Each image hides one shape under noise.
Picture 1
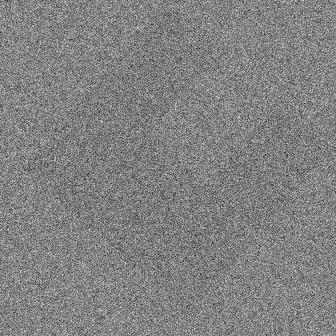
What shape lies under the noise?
square with a notch
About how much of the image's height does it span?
nearly all
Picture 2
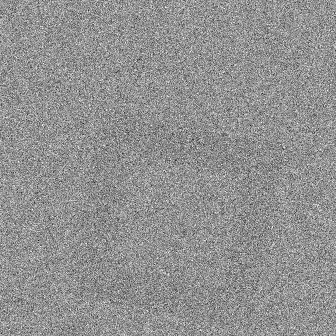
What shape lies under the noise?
square frame
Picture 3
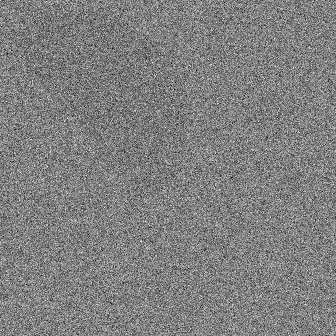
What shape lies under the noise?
half disc
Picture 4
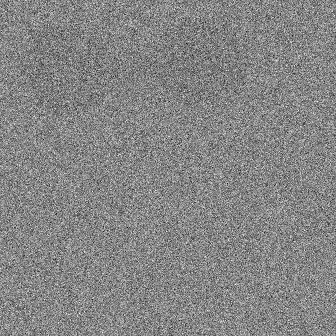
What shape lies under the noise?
dumbbell
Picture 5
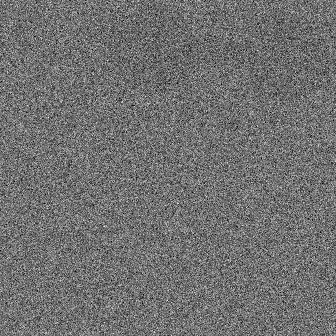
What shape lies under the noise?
dumbbell
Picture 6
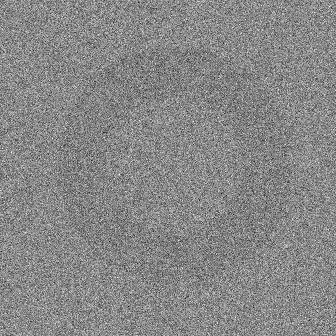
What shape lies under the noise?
ring
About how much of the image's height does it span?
two thirds
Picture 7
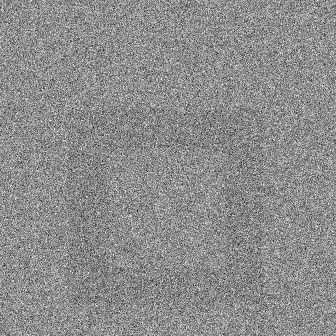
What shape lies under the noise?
square frame
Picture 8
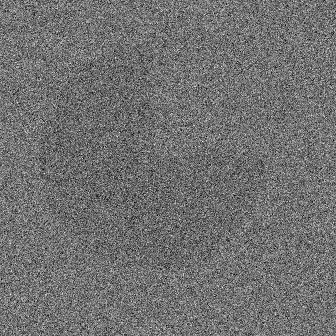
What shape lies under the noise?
disc with a wedge cut out
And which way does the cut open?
up and right
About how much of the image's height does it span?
two thirds
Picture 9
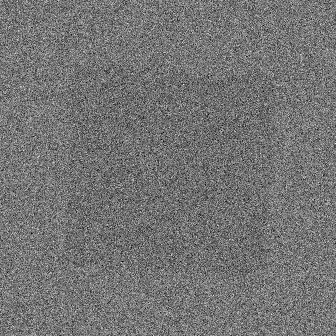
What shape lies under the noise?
square
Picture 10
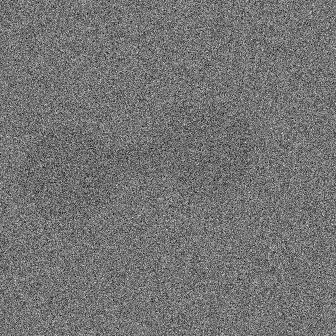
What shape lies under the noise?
dumbbell
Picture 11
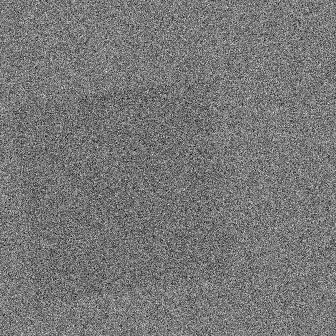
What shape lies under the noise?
square
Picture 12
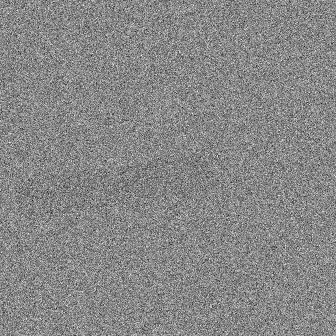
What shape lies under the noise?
bar
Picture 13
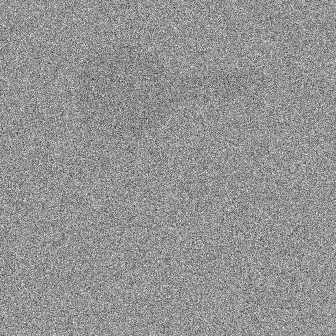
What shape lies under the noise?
lollipop
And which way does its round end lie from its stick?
left
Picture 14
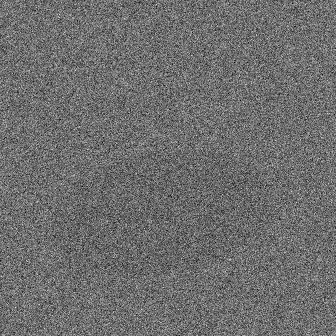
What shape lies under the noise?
ellipse
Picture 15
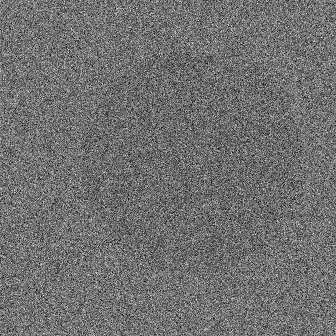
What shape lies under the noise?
disc
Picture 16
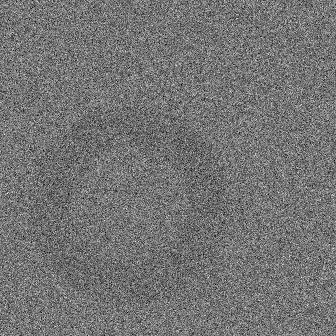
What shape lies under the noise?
ring
